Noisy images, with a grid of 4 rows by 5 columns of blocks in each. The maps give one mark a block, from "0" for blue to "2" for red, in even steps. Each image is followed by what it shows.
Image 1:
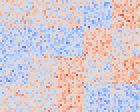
1 1 1 0 2
0 0 0 2 1
0 1 2 1 2
1 1 2 0 0
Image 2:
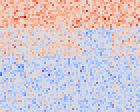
2 2 2 2 2
1 1 1 0 1
0 0 0 0 0
0 0 0 0 0
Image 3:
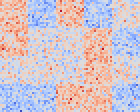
2 0 2 0 1
2 1 1 2 0
1 1 1 2 1
0 0 2 2 0
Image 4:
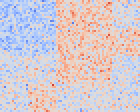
0 0 2 2 1
0 0 2 2 2
1 1 2 2 1
1 2 1 1 1
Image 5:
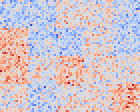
0 0 1 1 0
2 0 0 1 0
2 1 2 1 1
1 0 1 1 2
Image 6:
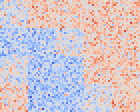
1 2 2 2 2
0 0 1 2 2
1 0 0 2 2
2 0 0 1 2
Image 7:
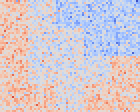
2 1 0 0 0
2 1 1 0 0
2 1 1 1 2
2 2 1 2 2
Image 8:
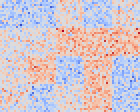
0 0 1 0 1
1 1 2 2 2
1 2 0 2 0
1 0 1 2 0
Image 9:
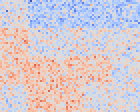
1 0 0 0 0
2 1 1 1 1
2 2 2 2 1
1 2 2 1 1
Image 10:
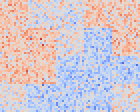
2 1 1 2 2
2 2 1 0 2
2 2 0 0 0
1 0 0 0 1
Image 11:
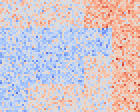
1 1 1 2 2
0 0 0 0 2
0 0 0 1 2
0 1 1 1 2
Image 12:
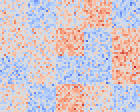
1 0 1 2 0
1 1 2 0 2
0 1 0 0 2
1 0 2 1 0
